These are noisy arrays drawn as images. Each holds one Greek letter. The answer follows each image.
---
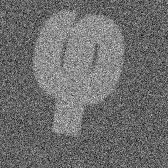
phi
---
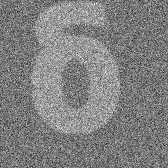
delta
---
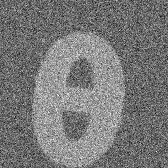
theta
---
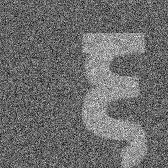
xi
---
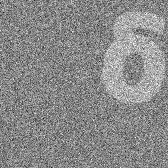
delta
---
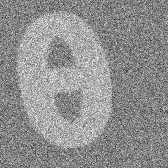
theta
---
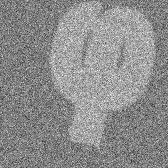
phi
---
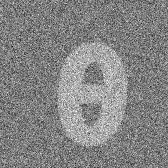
theta
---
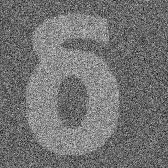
delta
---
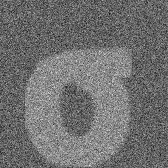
sigma
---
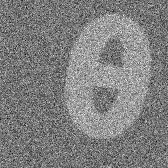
theta
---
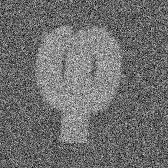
phi
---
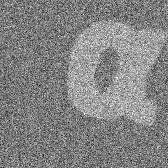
alpha
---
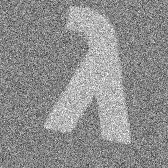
lambda
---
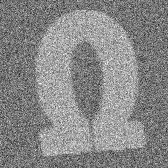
omega
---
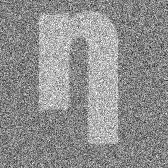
eta
